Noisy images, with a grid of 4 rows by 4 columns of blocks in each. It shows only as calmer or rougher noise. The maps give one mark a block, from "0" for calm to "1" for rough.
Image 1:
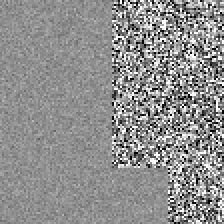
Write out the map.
0 0 1 1
0 0 1 1
0 0 1 1
0 0 0 1
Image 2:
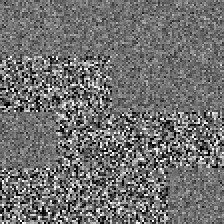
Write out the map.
0 0 0 0
1 1 0 0
0 1 1 1
1 1 1 0
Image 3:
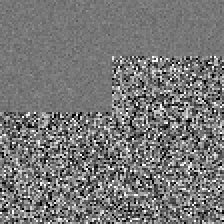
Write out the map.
0 0 0 0
0 0 1 1
1 1 1 1
1 1 1 1
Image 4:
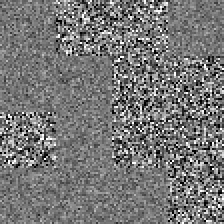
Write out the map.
0 1 1 0
0 0 1 1
1 0 1 1
0 0 0 1
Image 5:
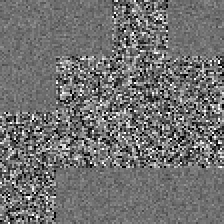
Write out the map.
0 0 1 0
0 1 1 1
1 1 1 1
1 0 0 0
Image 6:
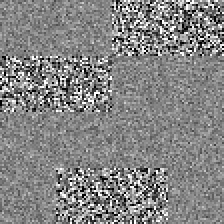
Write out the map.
0 0 1 1
1 1 0 0
0 0 0 0
0 1 1 0
